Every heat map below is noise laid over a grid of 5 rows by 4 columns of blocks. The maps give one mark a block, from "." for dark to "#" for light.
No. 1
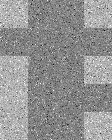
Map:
#..#
....
#..#
#...
#..#
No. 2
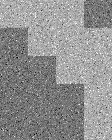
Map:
###.
.###
..##
...#
...#
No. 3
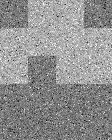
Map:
.##.
####
#.##
....
....
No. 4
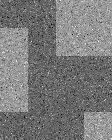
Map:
..##
#.##
#...
#...
...#
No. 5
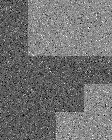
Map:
.###
.###
....
...#
..##
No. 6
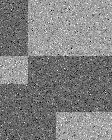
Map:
.###
.###
#...
....
..##
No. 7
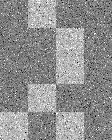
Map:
.#..
..#.
..#.
.#..
#.#.
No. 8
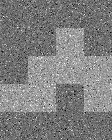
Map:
....
..#.
.###
##.#
....
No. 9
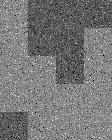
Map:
#...
#..#
##.#
####
.###
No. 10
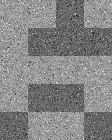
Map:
##.#
#...
####
#..#
.##.
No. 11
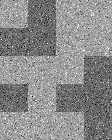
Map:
#.##
..##
###.
.#..
###.
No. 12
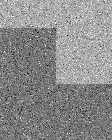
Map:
####
..##
..##
....
....
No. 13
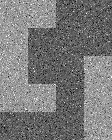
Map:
##..
#...
#..#
##.#
...#
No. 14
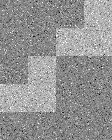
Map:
...#
..##
.#..
##..
....
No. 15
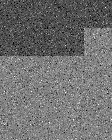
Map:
....
...#
####
####
####
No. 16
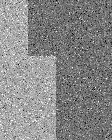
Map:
#...
#...
##..
##..
##..
